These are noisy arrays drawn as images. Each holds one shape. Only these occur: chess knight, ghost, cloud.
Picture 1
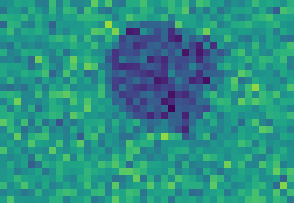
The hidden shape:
ghost
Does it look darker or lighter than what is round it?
darker
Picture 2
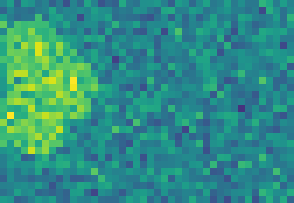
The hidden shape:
cloud
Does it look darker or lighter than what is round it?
lighter
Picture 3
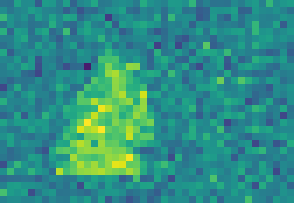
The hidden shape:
chess knight
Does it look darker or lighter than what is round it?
lighter
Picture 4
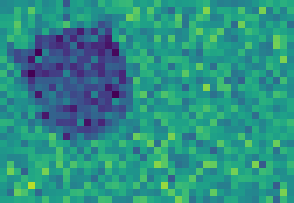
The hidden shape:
ghost
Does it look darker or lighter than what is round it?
darker
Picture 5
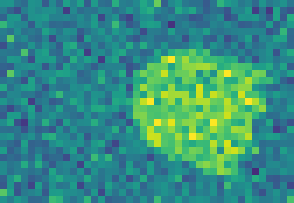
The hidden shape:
ghost
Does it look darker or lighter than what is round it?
lighter
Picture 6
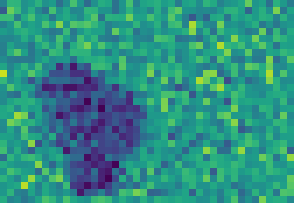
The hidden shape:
cloud
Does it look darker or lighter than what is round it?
darker
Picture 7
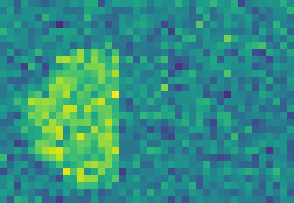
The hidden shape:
cloud
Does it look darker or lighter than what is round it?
lighter
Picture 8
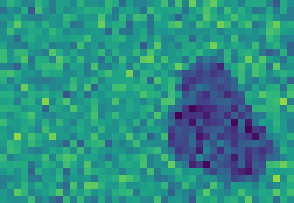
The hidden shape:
cloud
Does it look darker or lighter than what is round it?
darker
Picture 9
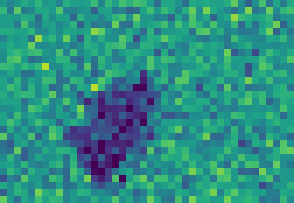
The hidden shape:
chess knight
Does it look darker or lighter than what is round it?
darker
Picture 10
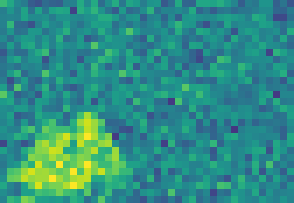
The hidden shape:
chess knight
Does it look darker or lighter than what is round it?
lighter
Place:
bottom left
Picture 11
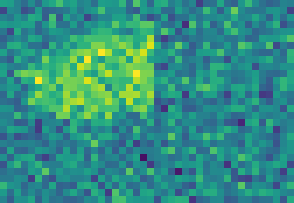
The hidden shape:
chess knight
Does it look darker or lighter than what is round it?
lighter
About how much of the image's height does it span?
half
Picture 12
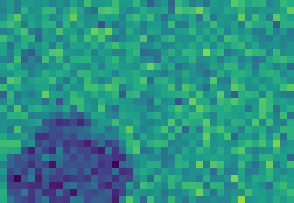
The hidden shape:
cloud
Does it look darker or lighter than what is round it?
darker
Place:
bottom left
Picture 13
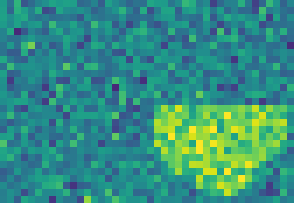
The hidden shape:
cloud
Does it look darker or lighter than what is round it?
lighter
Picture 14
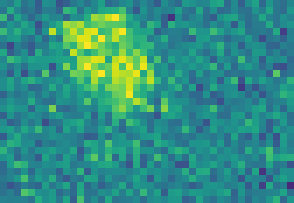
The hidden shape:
chess knight
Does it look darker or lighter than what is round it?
lighter
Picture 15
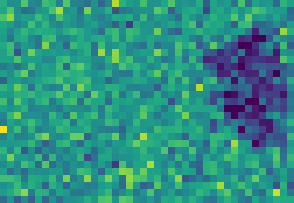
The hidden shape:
chess knight
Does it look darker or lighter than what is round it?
darker
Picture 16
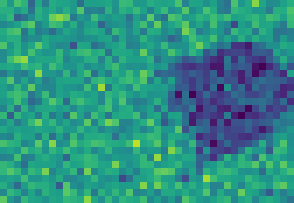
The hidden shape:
ghost
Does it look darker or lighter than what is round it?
darker
